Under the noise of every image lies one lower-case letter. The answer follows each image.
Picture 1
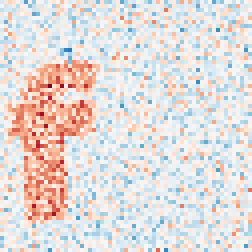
f
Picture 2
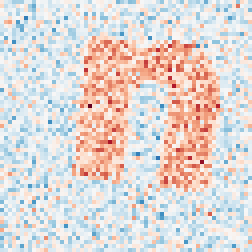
n
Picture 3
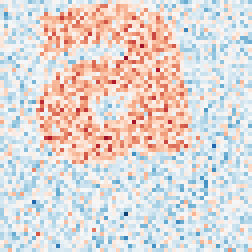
a
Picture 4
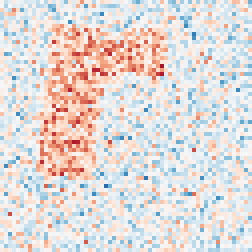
r
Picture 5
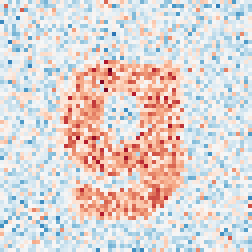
g
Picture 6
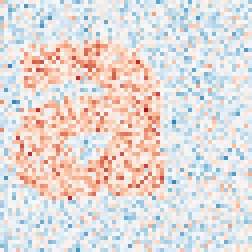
a
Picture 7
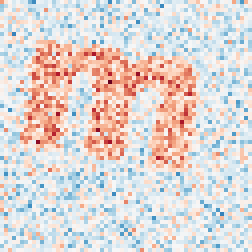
m
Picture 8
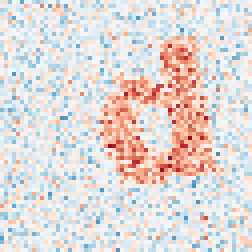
d
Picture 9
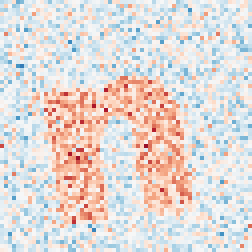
n
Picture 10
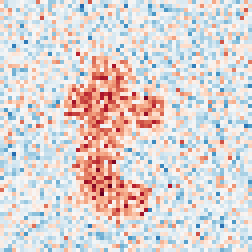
t
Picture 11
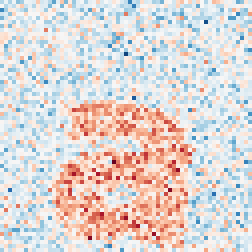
a
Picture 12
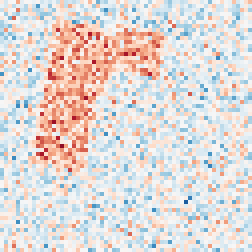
r
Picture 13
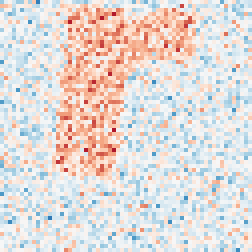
r
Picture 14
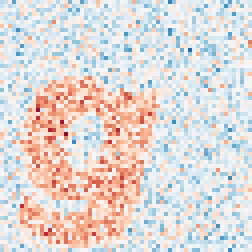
g
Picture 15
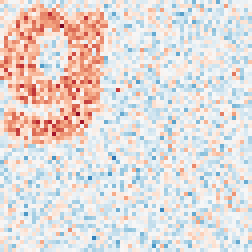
g
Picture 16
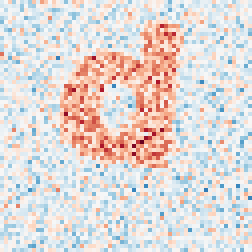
d
